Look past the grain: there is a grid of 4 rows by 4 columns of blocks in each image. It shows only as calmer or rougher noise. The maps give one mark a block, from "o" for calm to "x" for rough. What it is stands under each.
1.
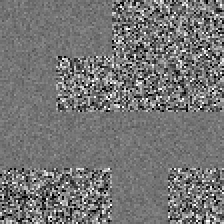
ooxx
oxxx
oooo
xxox
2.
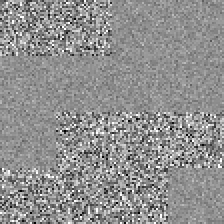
xxoo
oooo
oxxx
xxxo
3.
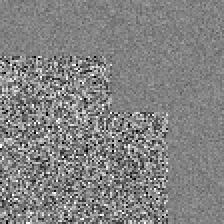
oooo
xxoo
xxxo
xxxo
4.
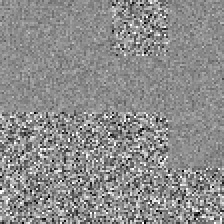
ooxo
oooo
xxxo
xxxx
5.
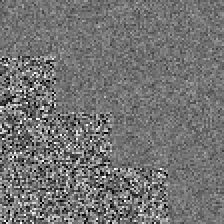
oooo
xooo
xxoo
xxxo
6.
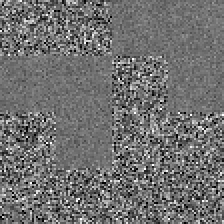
xxoo
ooxo
xoxx
xxxx
